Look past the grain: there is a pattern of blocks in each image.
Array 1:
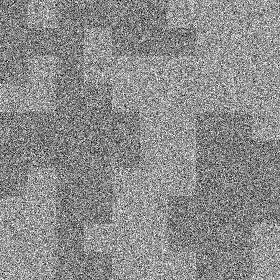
no symmetry
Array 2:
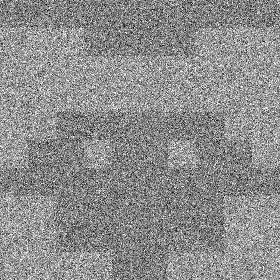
left and right mirror each other
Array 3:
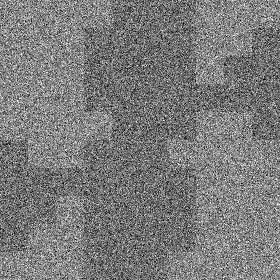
the same after a half turn
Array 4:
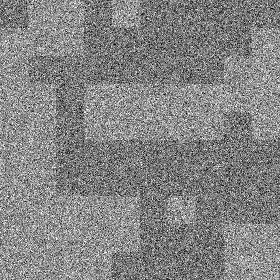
no symmetry
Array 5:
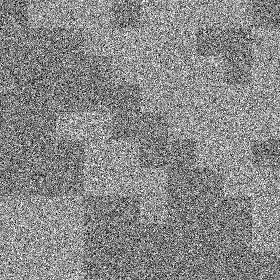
mirrored about the diagonal from the bottom left
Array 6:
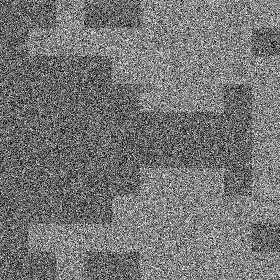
top and bottom mirror each other
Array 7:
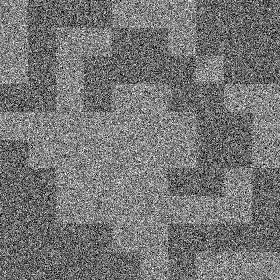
mirrored about the diagonal from the bottom left
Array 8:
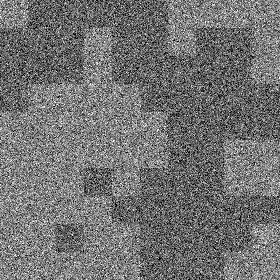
no symmetry
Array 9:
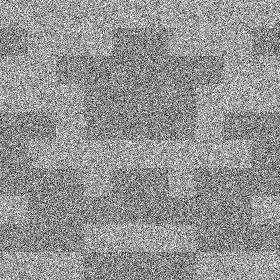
left and right mirror each other
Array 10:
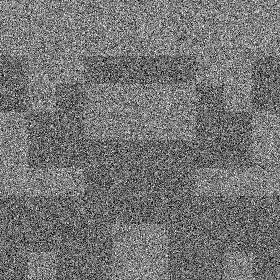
left and right mirror each other
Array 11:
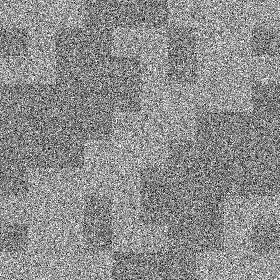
the same after a half turn
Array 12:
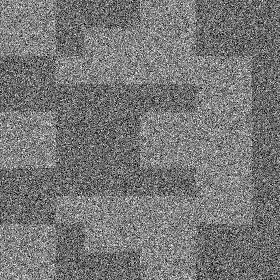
top and bottom mirror each other
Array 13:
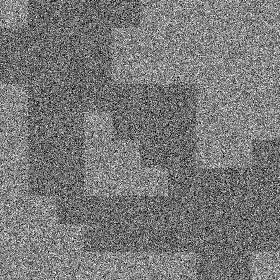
mirrored about the diagonal from the bottom left
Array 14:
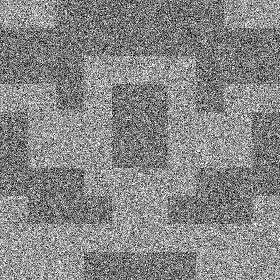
left and right mirror each other
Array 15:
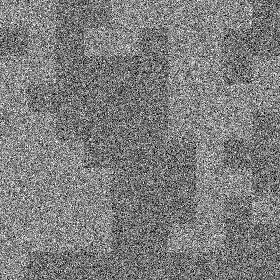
no symmetry
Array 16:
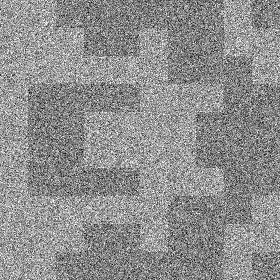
top and bottom mirror each other
